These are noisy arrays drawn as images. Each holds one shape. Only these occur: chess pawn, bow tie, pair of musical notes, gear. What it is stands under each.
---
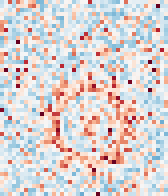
gear
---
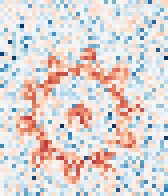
gear
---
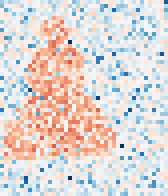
chess pawn
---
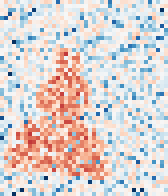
chess pawn
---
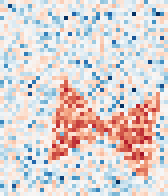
bow tie
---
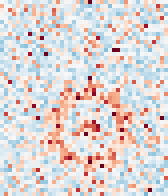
gear
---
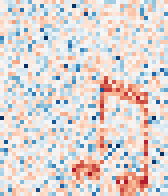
pair of musical notes
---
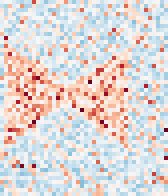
bow tie
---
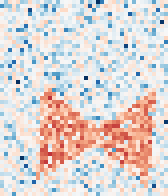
bow tie
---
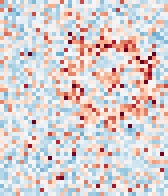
gear
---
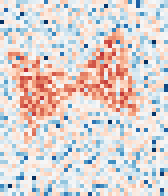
bow tie
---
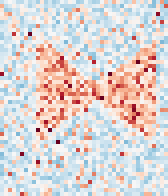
bow tie
